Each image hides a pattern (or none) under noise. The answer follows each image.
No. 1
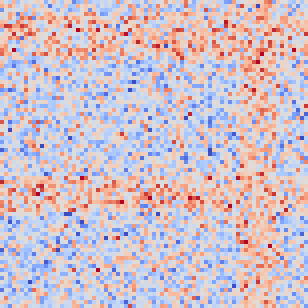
bands of rows crossing bands of columns
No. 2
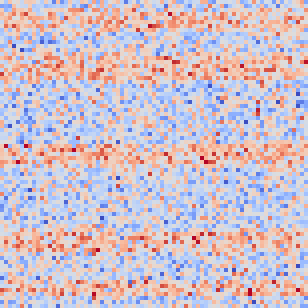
bands of rows
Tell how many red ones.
5
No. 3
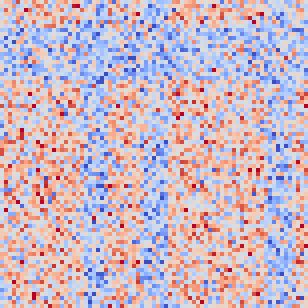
bands of rows crossing bands of columns
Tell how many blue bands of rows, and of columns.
1 and 3
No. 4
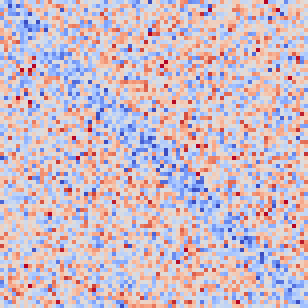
a diagonal band
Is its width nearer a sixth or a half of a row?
a sixth
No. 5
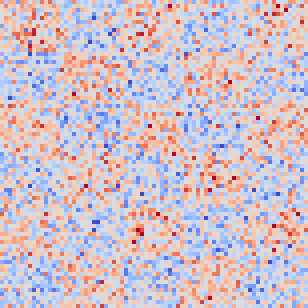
a checkerboard
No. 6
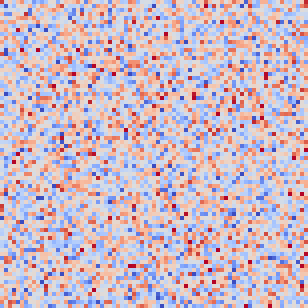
only noise
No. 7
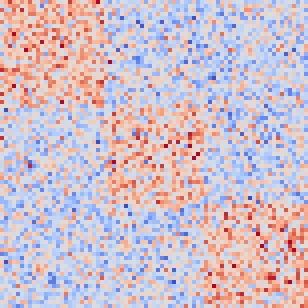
blocks along the diagonal
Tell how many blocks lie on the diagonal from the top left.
3
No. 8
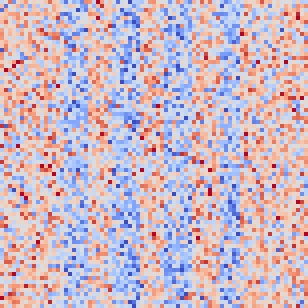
bands of columns
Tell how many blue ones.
4
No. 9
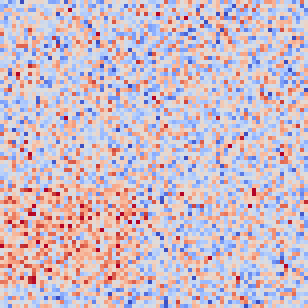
one block
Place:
bottom left
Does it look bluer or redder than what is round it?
redder
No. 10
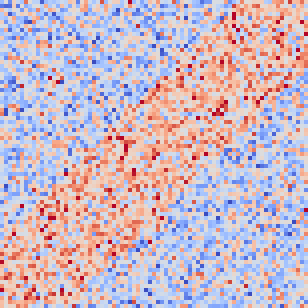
a diagonal band
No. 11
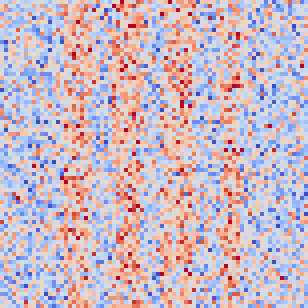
bands of columns
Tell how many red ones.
4
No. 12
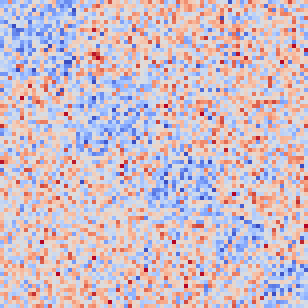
blocks along the diagonal
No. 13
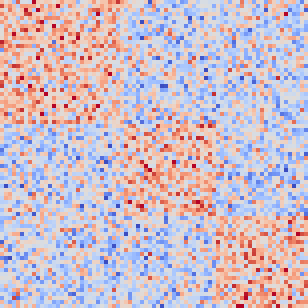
blocks along the diagonal
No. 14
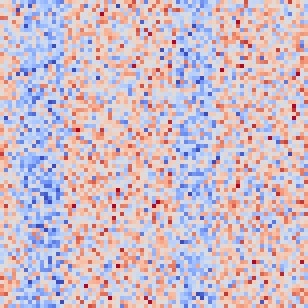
bands of columns
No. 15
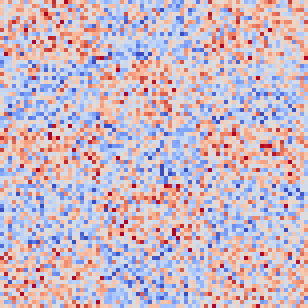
a checkerboard
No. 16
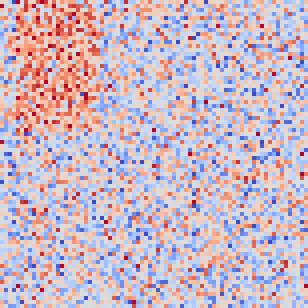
one block
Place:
top left
